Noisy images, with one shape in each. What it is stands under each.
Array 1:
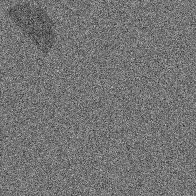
half disc
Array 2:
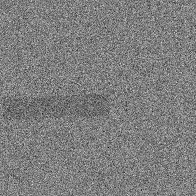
bar
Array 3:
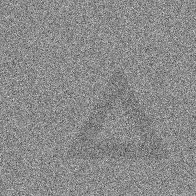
triangle frame
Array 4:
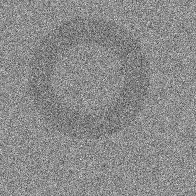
ring
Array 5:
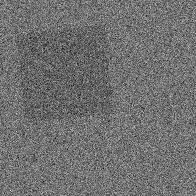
square
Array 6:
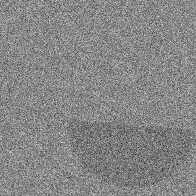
half disc
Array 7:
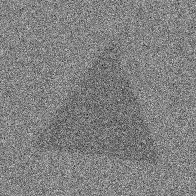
triangle
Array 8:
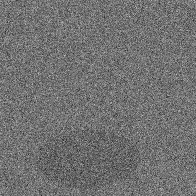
ellipse
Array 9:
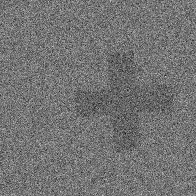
cross
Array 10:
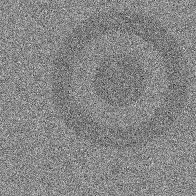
bullseye
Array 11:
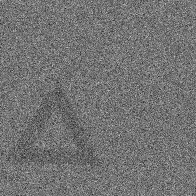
triangle frame
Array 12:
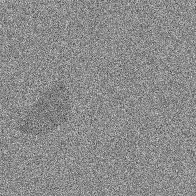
half disc
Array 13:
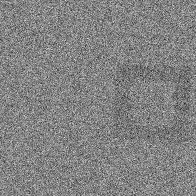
square frame
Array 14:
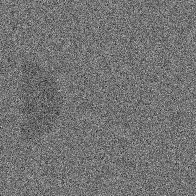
half disc
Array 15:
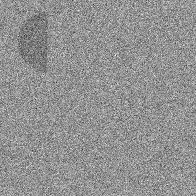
half disc
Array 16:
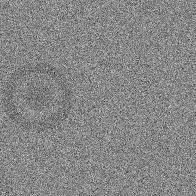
bullseye
